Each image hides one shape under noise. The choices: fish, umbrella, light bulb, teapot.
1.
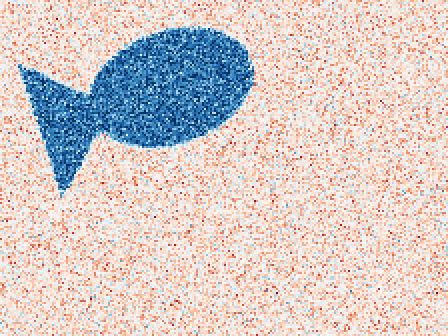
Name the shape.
fish
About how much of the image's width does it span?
half
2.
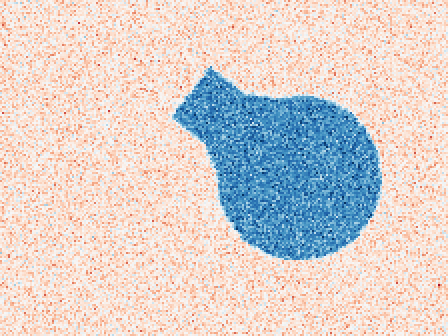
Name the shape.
light bulb
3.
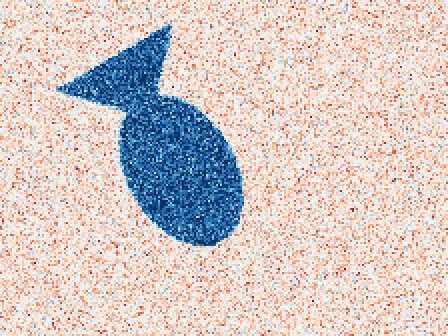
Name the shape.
fish
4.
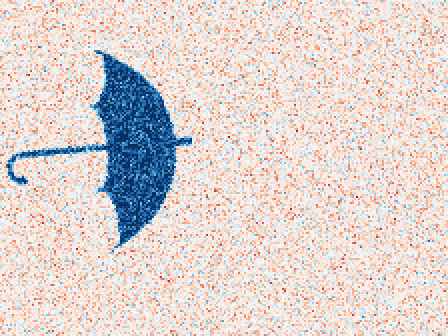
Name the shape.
umbrella
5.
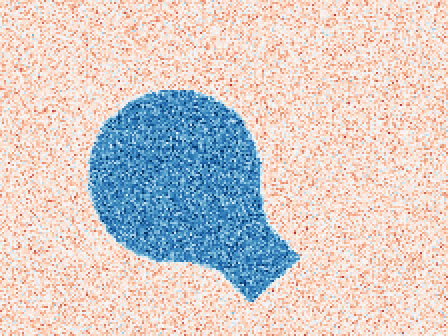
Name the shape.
light bulb
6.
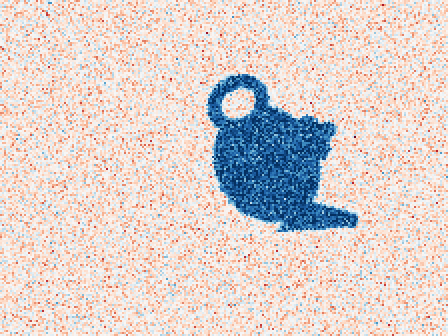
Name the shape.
teapot
